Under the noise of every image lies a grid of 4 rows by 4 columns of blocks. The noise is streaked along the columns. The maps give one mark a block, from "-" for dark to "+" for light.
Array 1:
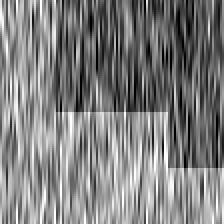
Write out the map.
+ - - -
+ - - -
+ + + -
+ + + +
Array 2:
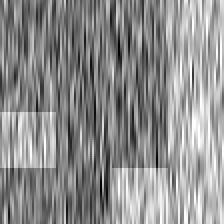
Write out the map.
- - - +
- - - +
+ - - +
- - + +
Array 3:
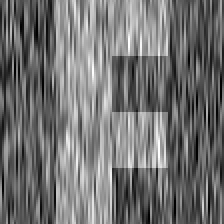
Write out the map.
- + + -
- + - -
- + + -
- + - -
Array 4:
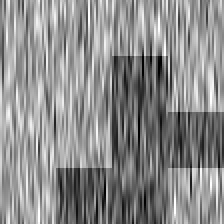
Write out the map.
+ + + +
+ + - +
+ + - -
+ - - +
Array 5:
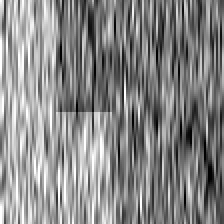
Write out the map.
+ - - -
+ - - -
+ + - -
+ + - -
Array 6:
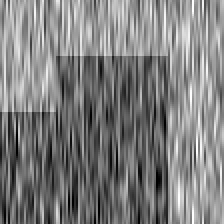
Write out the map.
+ + + +
+ - - +
- - - +
- - - +
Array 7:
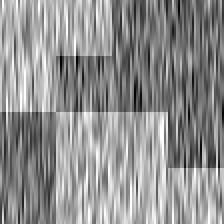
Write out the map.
+ + - -
+ - - -
- + + -
- + + +
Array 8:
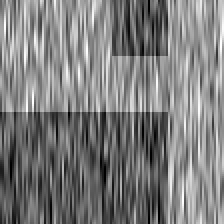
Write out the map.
+ + - +
+ + + +
- - - +
- - - +
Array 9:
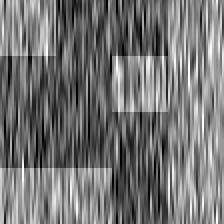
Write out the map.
+ - - +
- - + +
- - - +
+ + - +
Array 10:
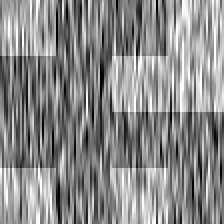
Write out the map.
+ - - +
- - + +
- - - -
+ - + -
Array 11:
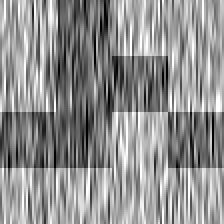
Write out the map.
+ - + +
+ - - +
- - + -
+ + + +
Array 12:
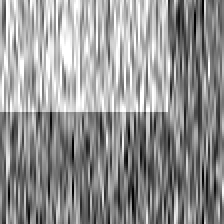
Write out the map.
+ + + -
+ + + -
- - - -
- - - -
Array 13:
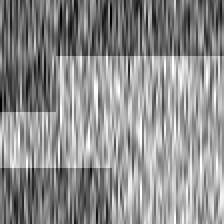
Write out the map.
- - - -
- + + +
+ + + +
- - + +
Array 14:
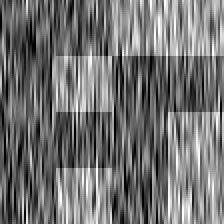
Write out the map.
- - + +
- + - -
- - - +
- + - +
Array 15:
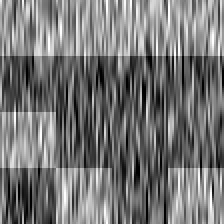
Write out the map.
+ + + +
- - - -
+ - - -
- + - +
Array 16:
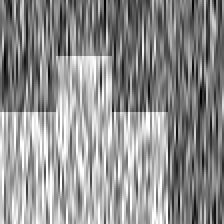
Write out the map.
- - - -
- + - -
+ + + -
+ + + -
